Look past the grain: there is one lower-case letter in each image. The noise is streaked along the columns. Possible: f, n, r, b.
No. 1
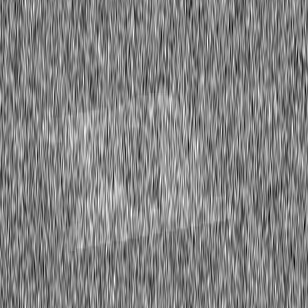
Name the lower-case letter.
n
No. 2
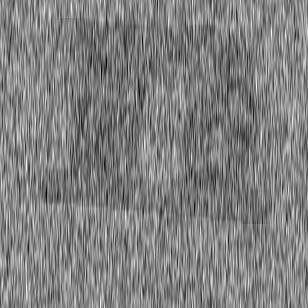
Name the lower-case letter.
n
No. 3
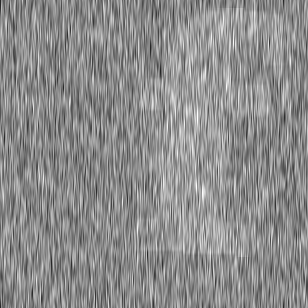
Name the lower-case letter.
f
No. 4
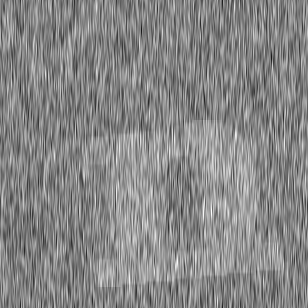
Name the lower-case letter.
n
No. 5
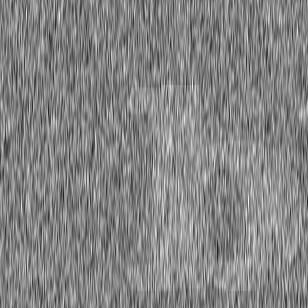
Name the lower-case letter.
b
